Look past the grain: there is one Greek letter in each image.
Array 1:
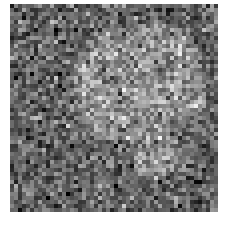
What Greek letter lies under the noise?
phi
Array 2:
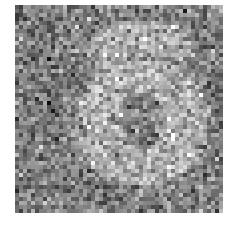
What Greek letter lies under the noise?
delta
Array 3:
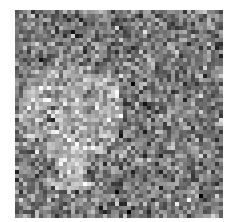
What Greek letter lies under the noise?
phi
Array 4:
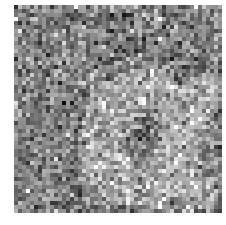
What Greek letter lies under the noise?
alpha
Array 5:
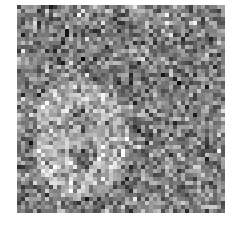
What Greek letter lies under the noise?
theta
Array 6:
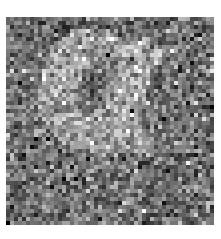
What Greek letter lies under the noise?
alpha
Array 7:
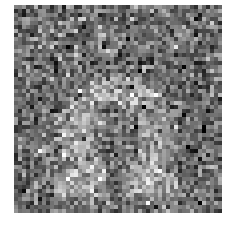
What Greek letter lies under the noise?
omega
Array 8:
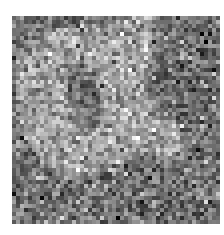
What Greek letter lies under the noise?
alpha
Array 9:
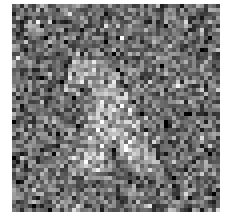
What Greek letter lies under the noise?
lambda
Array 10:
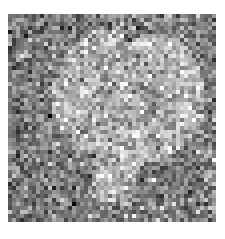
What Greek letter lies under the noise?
phi
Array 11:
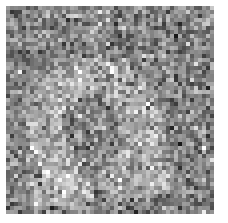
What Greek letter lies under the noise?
omega
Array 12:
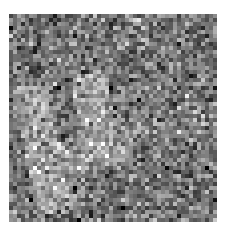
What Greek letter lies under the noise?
mu
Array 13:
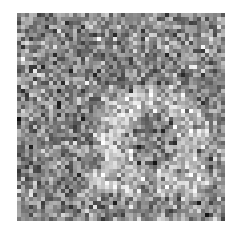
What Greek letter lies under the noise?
omega
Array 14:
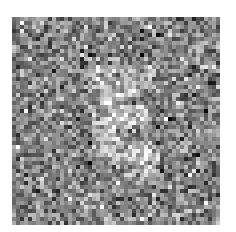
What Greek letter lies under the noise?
xi
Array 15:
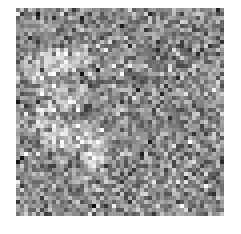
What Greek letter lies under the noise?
xi
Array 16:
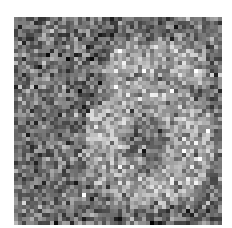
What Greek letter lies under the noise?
delta
